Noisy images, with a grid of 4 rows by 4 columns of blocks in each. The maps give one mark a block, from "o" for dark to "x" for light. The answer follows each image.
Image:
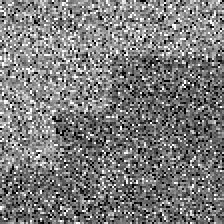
x x x x
x x o o
x o o o
o o o o
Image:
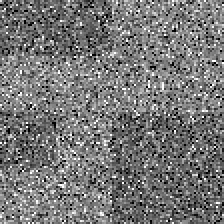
o o x x
x x x x
o x o o
x x o o
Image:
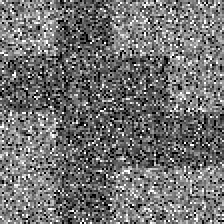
x o x x
o o o x
x o o o
x o x x
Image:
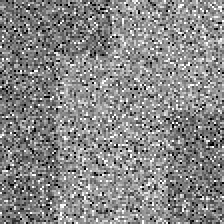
o o x x
o x x x
o x x o
o x x o
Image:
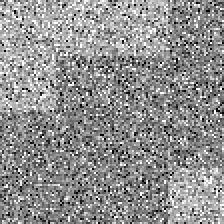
x x x o
x o o o
o o o o
o o o x
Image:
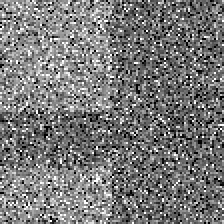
x x o o
x x o o
o o o o
x x o o
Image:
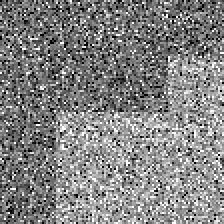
o o o o
o o o x
o x x x
o x x x
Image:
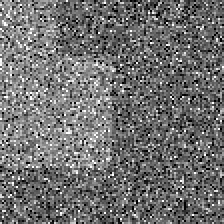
x o o o
x x o o
x x o o
o o o o
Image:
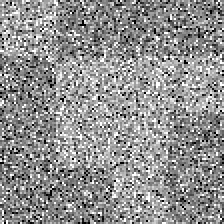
x o o o
o x x x
o x x o
o o x o
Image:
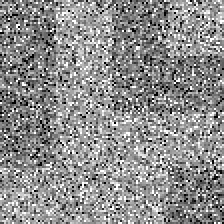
o x o x
o x o o
o x x x
x x x o
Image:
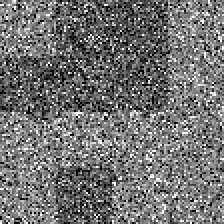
x o o x
o o o x
x x x x
x o x x
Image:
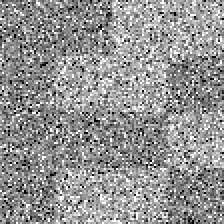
o o x x
o x x o
o o o x
o x x o
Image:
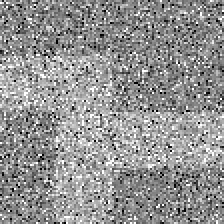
o o o o
x x o o
o x x x
o x o o
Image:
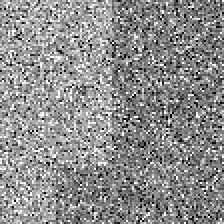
x x o o
x x o o
x x o o
x o o o
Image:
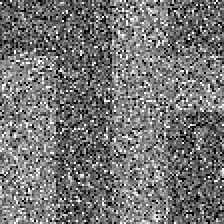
o o x o
x o x x
x o x o
x o x o
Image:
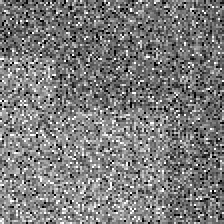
o o o o
x o o o
x x x o
x x x o
